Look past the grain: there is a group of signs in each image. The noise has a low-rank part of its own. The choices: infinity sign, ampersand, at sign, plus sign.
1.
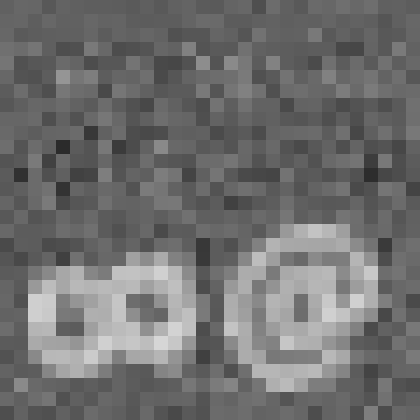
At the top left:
nothing
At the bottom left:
infinity sign
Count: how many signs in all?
2
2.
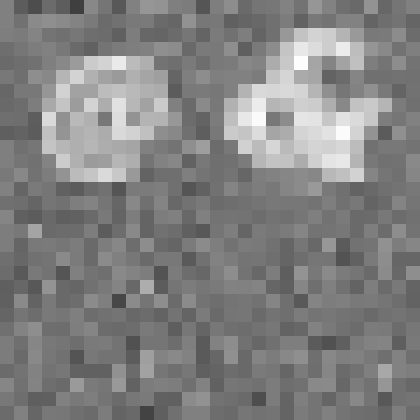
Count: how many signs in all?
2
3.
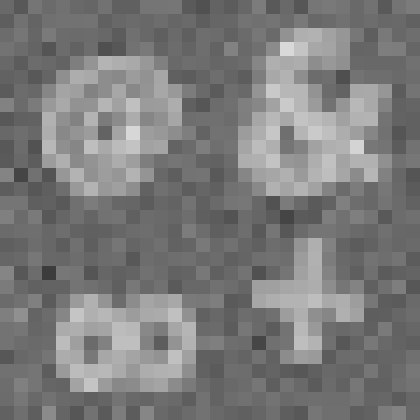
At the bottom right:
plus sign
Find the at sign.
top left
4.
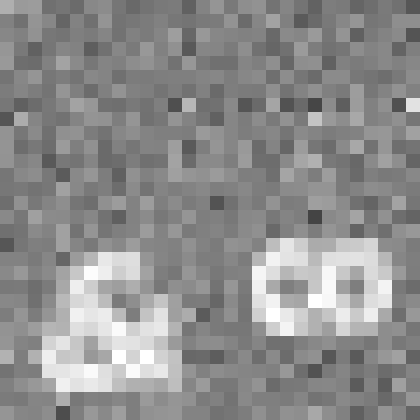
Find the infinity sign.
bottom right
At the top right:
nothing
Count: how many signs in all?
2
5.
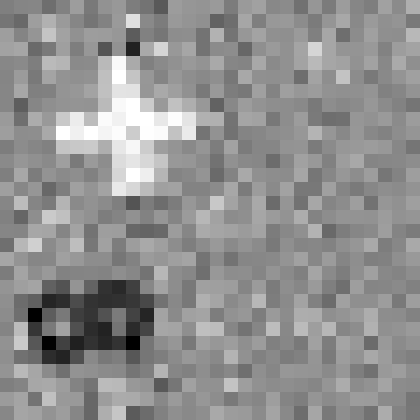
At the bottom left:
infinity sign
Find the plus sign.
top left
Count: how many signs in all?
2
